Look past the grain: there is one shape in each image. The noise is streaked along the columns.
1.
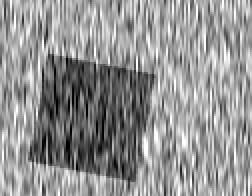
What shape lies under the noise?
square
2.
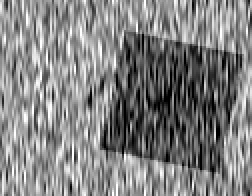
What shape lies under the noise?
square
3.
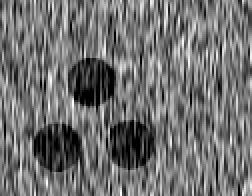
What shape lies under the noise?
three dots
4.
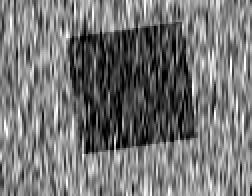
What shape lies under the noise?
square
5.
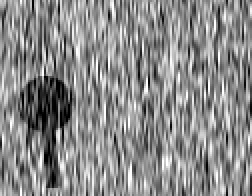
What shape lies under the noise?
lollipop
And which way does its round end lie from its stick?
up
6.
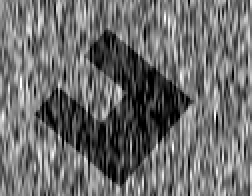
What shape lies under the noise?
square with a notch
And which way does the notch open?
up and left
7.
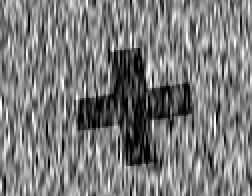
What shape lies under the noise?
cross
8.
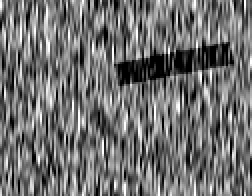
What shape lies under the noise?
bar
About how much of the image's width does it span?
half
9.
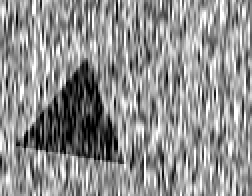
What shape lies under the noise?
triangle
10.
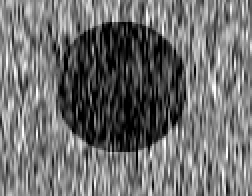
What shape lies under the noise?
disc
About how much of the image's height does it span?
two thirds
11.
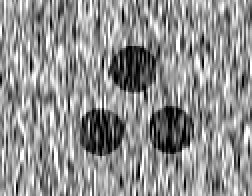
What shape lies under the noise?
three dots
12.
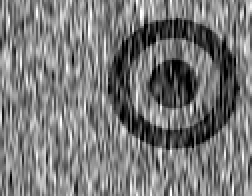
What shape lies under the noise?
bullseye
